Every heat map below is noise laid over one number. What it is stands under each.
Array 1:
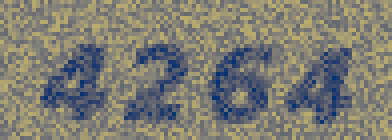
4264
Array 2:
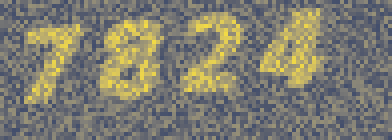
7824
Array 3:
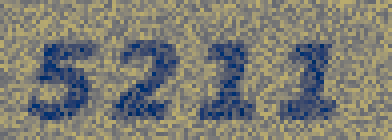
5211
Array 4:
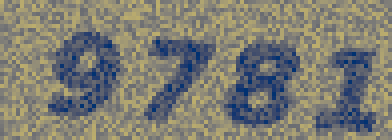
9781
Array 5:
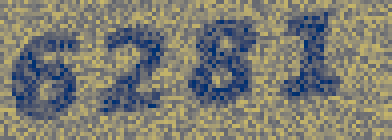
6281
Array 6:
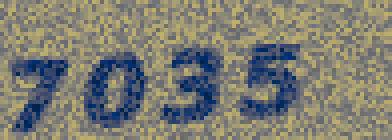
7035
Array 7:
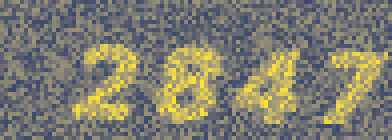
2847
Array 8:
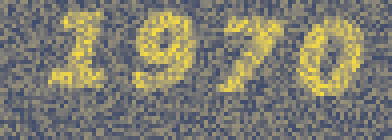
1970
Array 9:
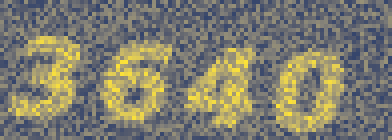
3640
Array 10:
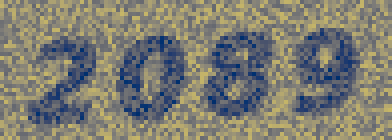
2089
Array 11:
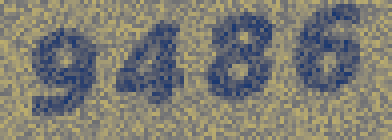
9486
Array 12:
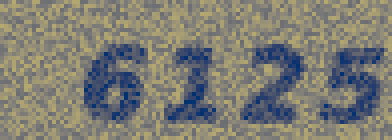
6125
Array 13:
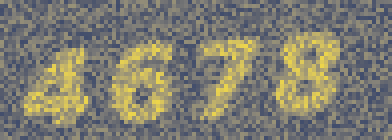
4678
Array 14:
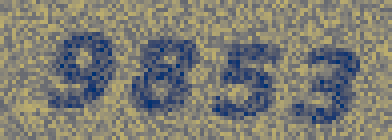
9853
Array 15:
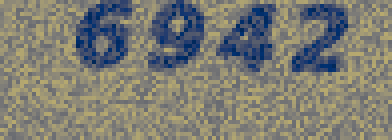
6942
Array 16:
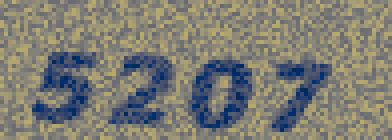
5207
